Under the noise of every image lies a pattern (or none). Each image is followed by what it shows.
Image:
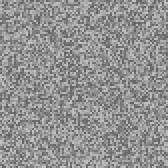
only noise
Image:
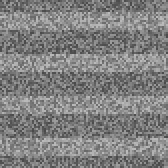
horizontal stripes
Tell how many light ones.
4
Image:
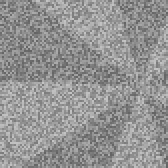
spokes from one point
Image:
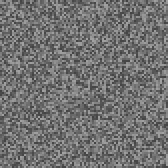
only noise
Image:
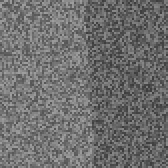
a sharp edge
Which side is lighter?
left
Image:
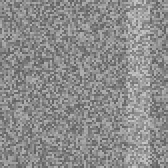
one vertical stripe
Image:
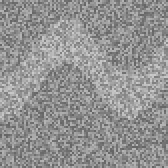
a wavy band
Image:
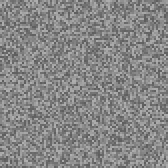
only noise
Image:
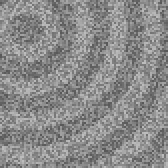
rings round one point
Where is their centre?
top left
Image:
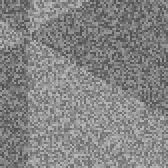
spokes from one point
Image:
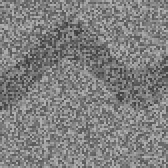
a wavy band
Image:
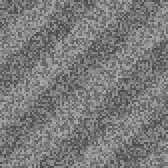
diagonal stripes
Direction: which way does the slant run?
bottom left to top right
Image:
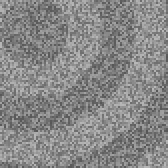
rings round one point
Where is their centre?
top left
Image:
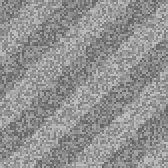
diagonal stripes
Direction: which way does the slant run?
bottom left to top right
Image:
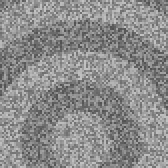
rings round one point
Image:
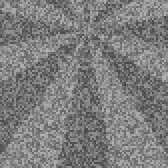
spokes from one point
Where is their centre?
top middle
